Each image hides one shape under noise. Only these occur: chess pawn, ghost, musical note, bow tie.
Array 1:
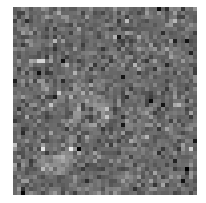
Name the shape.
musical note
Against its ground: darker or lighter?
lighter
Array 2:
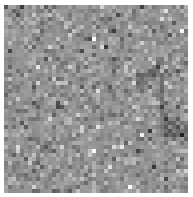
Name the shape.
musical note
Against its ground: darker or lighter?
darker
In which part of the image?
middle right
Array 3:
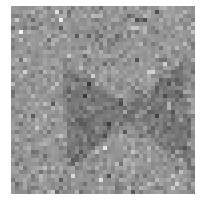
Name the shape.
bow tie
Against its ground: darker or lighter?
darker
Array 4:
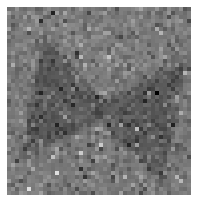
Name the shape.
bow tie
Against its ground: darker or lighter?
darker
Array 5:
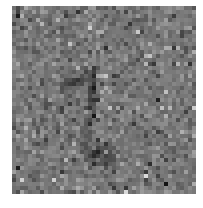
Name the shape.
musical note
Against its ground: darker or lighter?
darker
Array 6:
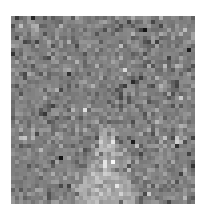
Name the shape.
chess pawn
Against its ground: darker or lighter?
lighter
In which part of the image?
bottom middle
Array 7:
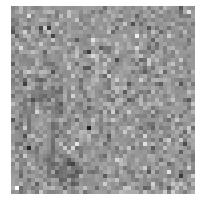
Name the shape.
musical note
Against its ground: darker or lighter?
darker
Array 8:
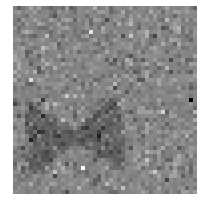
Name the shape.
bow tie
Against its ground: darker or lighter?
darker
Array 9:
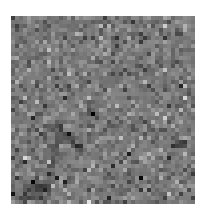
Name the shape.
musical note
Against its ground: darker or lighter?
darker
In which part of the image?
bottom left
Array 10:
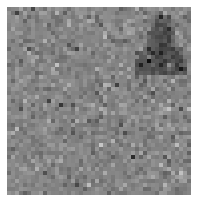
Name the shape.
chess pawn
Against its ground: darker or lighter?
darker
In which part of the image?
top right
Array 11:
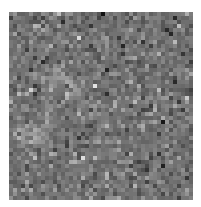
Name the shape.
musical note
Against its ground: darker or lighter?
lighter
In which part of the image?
middle left
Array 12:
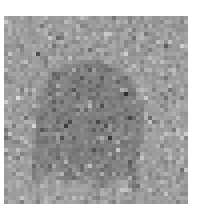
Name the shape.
ghost
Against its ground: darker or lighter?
darker
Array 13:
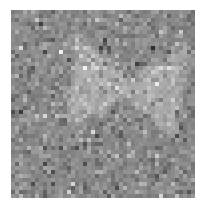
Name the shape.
bow tie
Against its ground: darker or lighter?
lighter
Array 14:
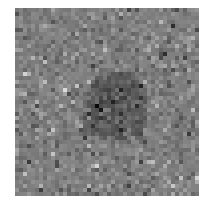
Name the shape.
ghost
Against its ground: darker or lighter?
darker
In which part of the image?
centre
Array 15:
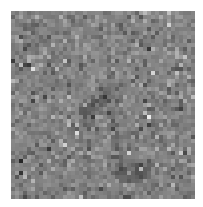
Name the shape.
musical note
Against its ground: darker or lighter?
darker
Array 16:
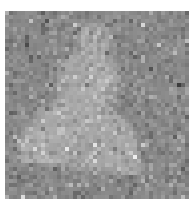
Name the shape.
chess pawn
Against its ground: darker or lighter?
lighter
